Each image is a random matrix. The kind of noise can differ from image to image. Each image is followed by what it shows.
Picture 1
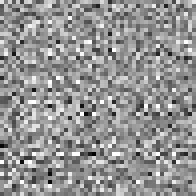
low rank plus noise
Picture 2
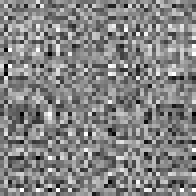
low rank plus noise
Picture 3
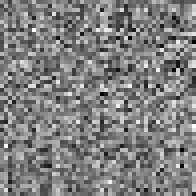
low rank plus noise
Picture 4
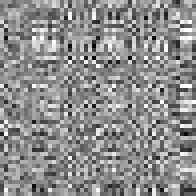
low rank plus noise
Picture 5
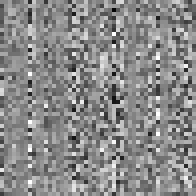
columns of uneven size
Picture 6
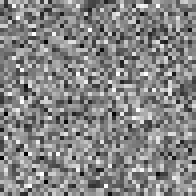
independent entries
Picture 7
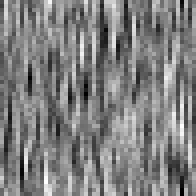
streaked along the columns
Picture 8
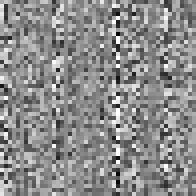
columns of uneven size
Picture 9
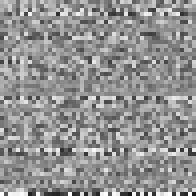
rows of uneven size
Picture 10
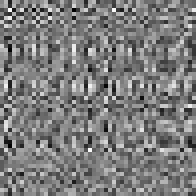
low rank plus noise
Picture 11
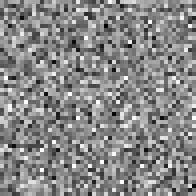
independent entries
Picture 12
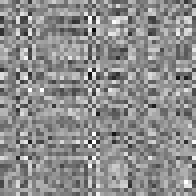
low rank plus noise
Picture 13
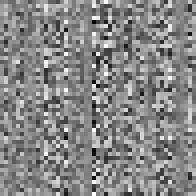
columns of uneven size
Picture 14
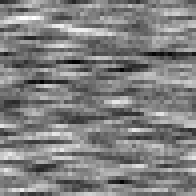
streaked along the rows
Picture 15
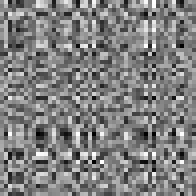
low rank plus noise
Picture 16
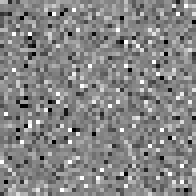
heavy tails
